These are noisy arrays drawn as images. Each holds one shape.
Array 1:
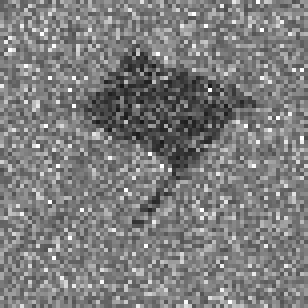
flag
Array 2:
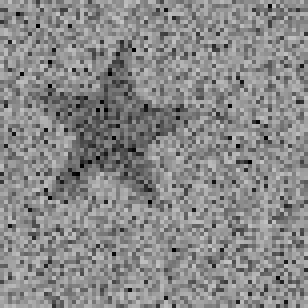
star
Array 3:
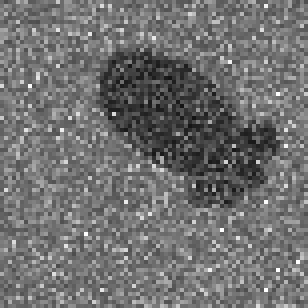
footprint
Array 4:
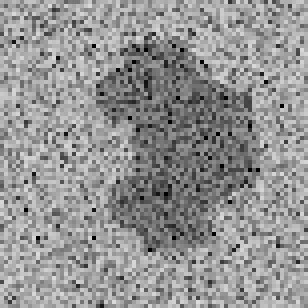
car
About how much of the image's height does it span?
two thirds
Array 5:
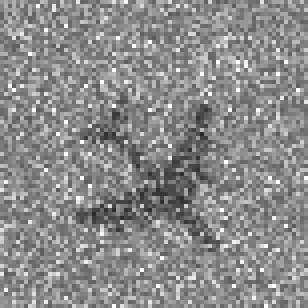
airplane
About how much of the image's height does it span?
half
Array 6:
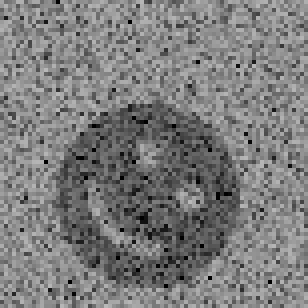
smiling face
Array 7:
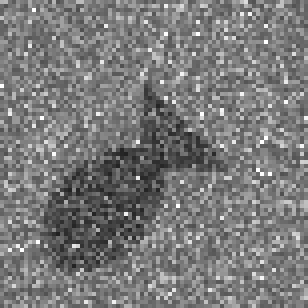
fish
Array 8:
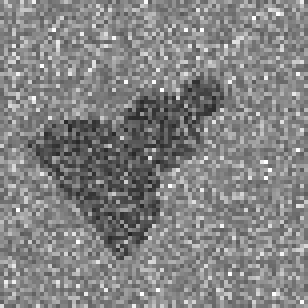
chess pawn
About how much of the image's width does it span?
two thirds
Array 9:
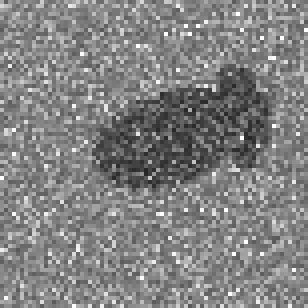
footprint
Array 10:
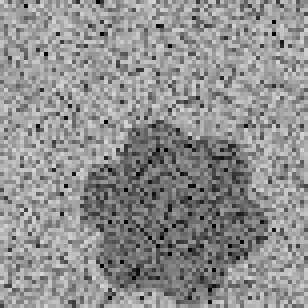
flower
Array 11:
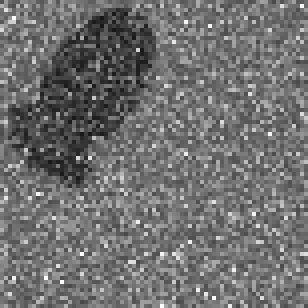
footprint
